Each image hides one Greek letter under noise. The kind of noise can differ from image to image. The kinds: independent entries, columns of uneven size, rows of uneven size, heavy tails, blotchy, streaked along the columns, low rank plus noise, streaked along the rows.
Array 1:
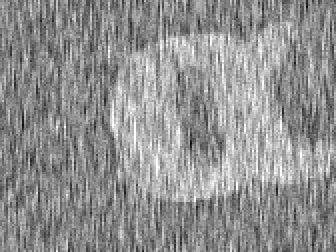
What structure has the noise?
streaked along the columns
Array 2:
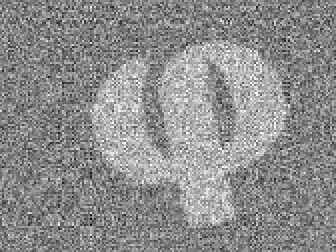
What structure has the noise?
low rank plus noise
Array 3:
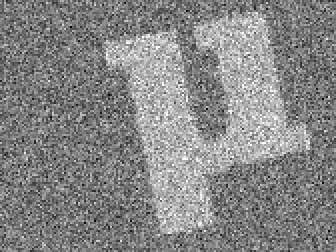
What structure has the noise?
independent entries
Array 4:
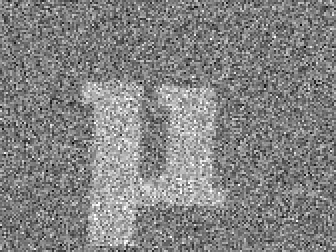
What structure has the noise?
independent entries
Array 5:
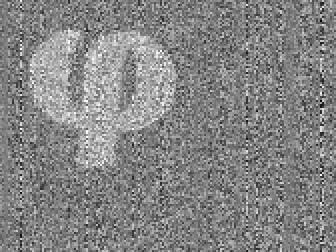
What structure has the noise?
columns of uneven size
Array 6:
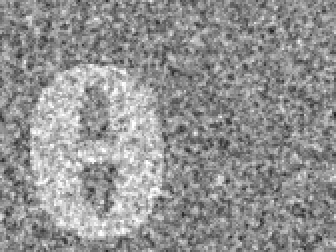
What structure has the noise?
blotchy
